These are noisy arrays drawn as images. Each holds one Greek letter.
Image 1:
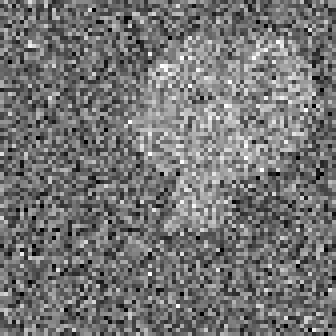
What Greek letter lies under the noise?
phi
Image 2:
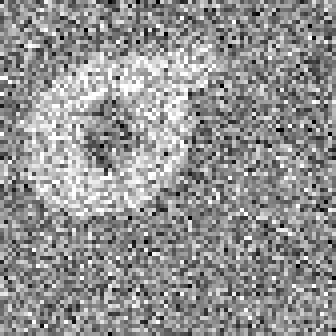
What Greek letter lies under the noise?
sigma
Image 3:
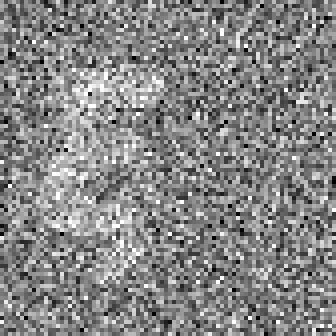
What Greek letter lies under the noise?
xi
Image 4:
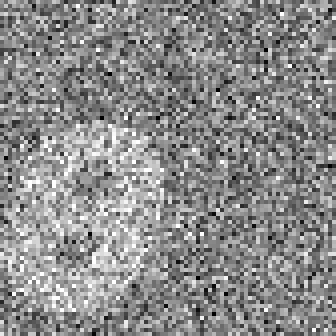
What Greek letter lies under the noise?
theta
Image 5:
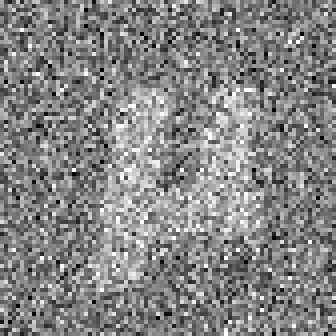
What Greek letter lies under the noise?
mu
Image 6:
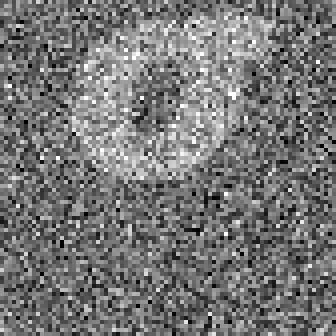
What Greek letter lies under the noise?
sigma
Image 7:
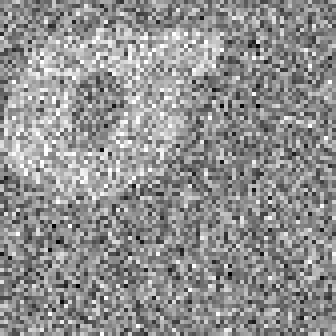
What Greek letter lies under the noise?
sigma
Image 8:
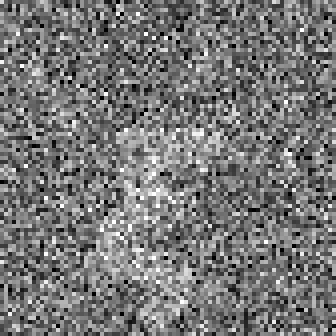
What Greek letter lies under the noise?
xi
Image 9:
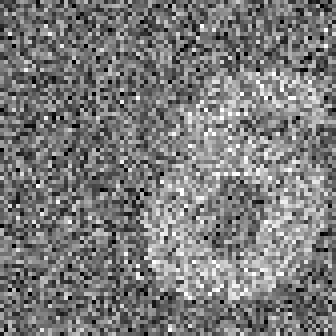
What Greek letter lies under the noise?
delta
